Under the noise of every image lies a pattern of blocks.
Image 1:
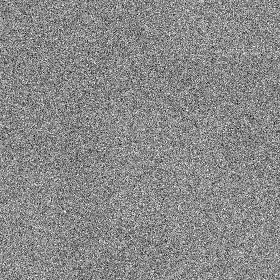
mirrored about the diagonal from the top left
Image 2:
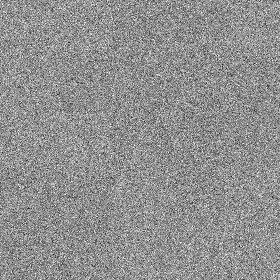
mirrored about the diagonal from the bottom left
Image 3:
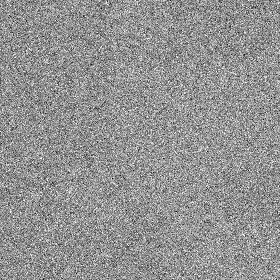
no symmetry
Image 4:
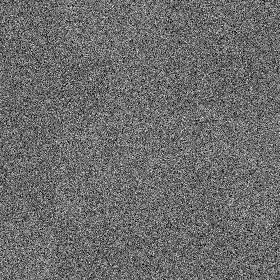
mirrored about the diagonal from the bottom left
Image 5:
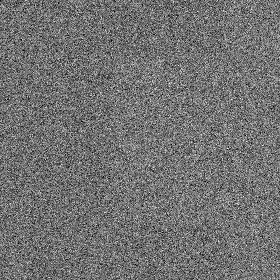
top and bottom mirror each other
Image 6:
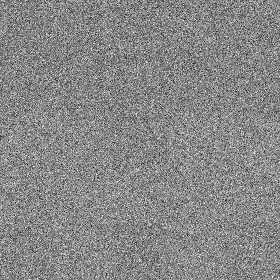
left and right mirror each other
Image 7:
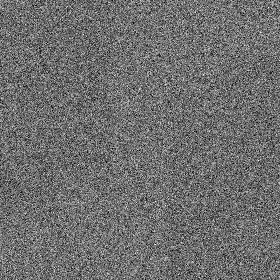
the same after a half turn
